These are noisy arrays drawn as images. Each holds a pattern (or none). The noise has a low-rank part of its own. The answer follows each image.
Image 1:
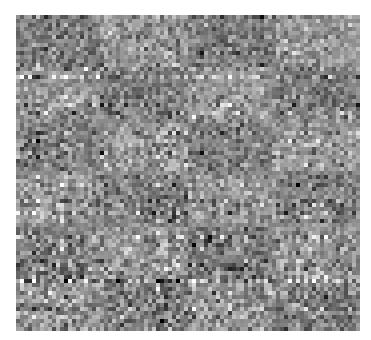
a checkerboard
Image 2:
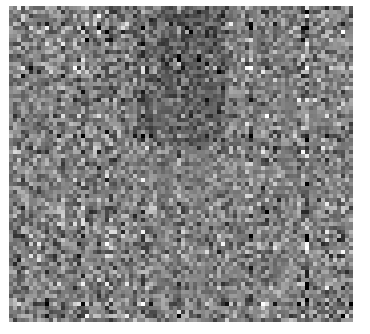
one block
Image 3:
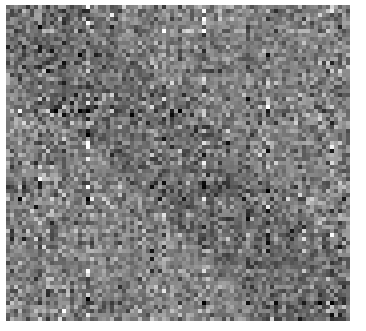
a diagonal band
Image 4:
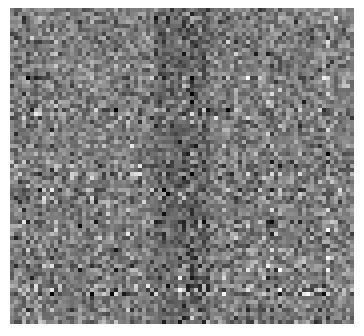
one band of columns
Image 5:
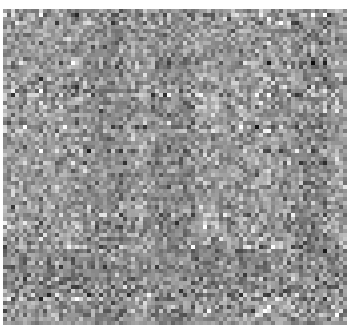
bands of rows crossing bands of columns
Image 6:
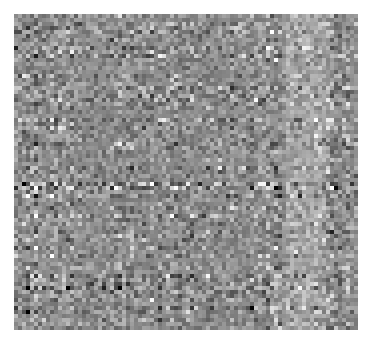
one band of columns
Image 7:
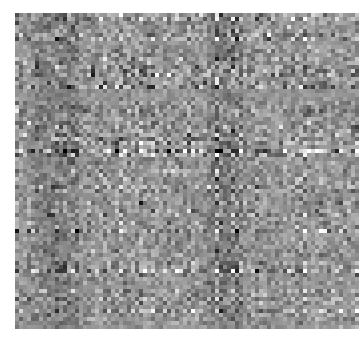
bands of columns
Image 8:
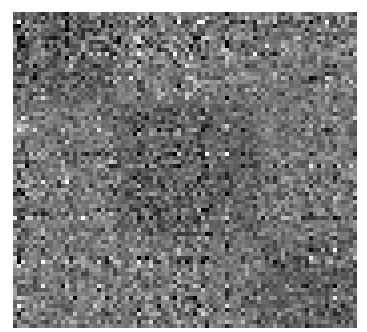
blocks along the diagonal
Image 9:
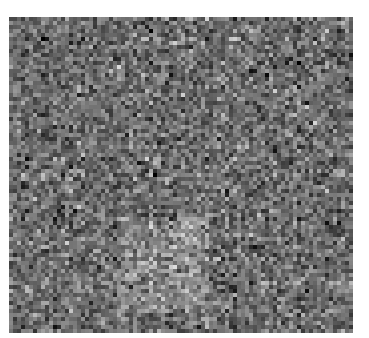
one block
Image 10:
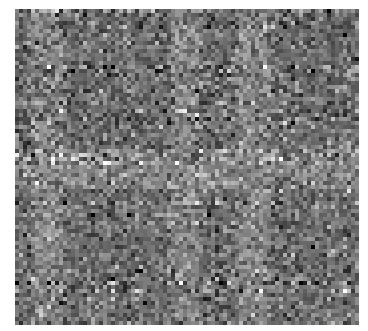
bands of rows crossing bands of columns
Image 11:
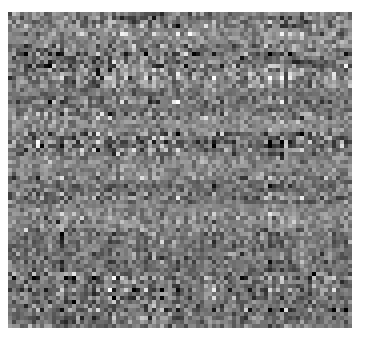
bands of rows
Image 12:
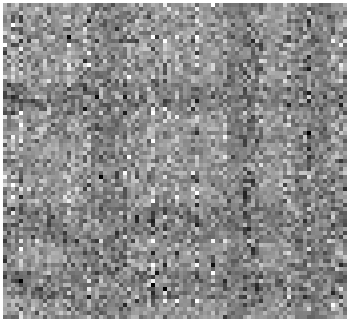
bands of rows crossing bands of columns
